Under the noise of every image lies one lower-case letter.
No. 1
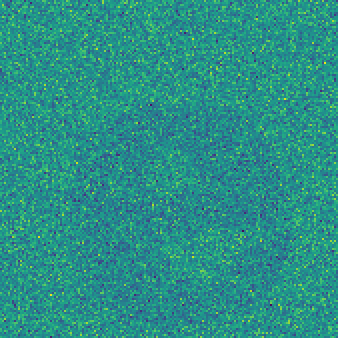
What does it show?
dark e
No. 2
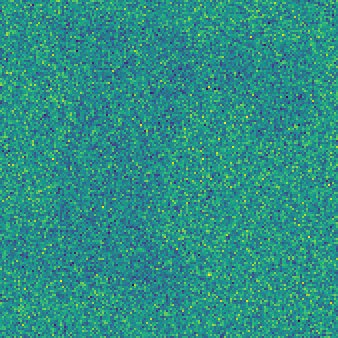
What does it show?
dark r
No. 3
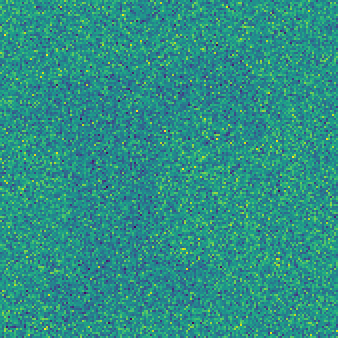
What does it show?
dark r
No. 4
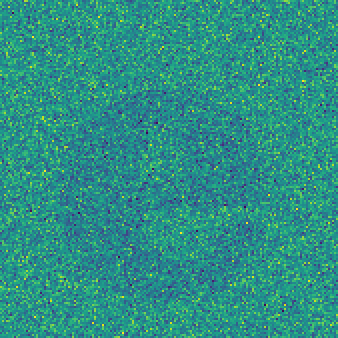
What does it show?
dark e
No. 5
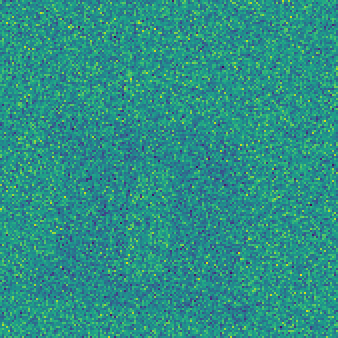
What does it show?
dark n
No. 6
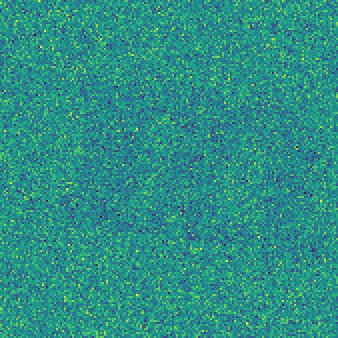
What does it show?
dark m
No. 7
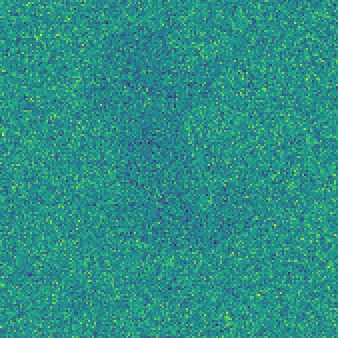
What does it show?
dark t
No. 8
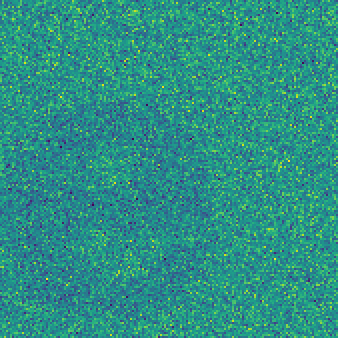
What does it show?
dark e
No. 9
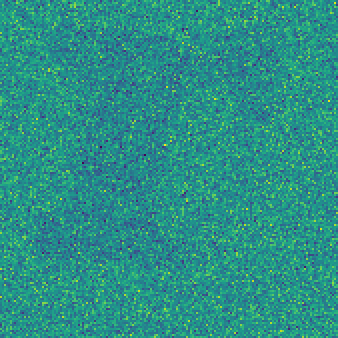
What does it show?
dark r
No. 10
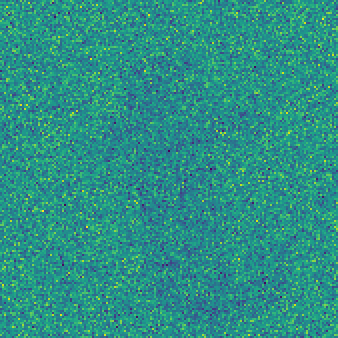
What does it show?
dark t
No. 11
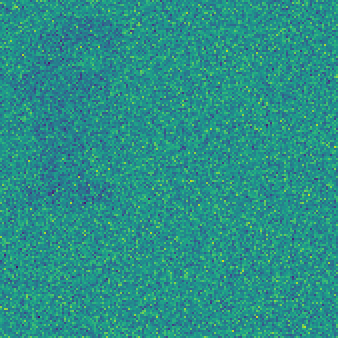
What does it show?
dark f
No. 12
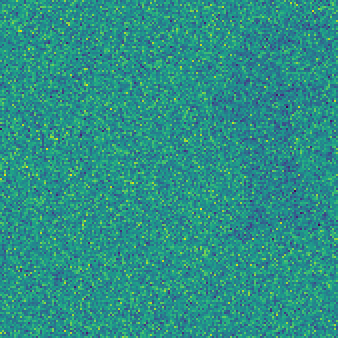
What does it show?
dark f
